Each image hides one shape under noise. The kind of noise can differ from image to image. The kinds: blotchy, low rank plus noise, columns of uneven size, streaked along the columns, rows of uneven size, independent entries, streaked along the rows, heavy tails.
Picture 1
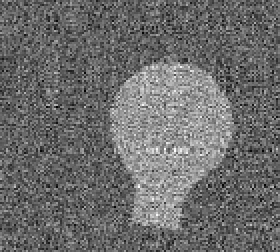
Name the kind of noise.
low rank plus noise
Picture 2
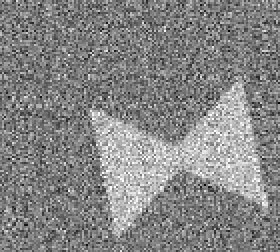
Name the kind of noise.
low rank plus noise
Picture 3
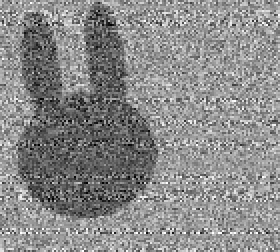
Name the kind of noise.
rows of uneven size
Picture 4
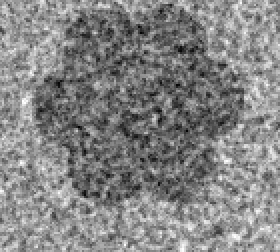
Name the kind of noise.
blotchy
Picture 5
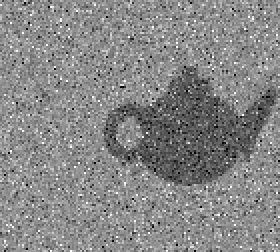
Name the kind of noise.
heavy tails
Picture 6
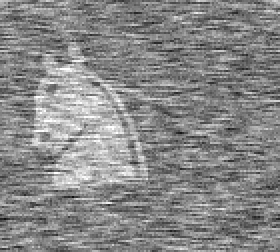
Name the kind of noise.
streaked along the rows
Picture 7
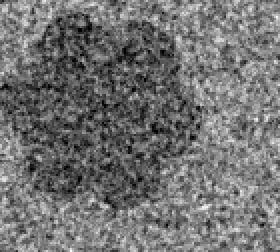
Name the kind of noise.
blotchy
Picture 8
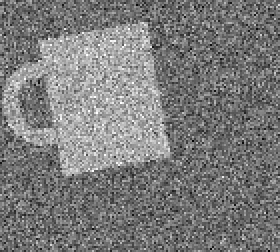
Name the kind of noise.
independent entries
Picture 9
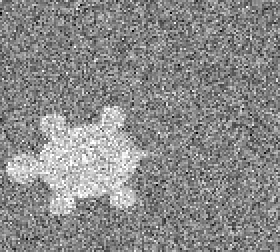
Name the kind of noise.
independent entries
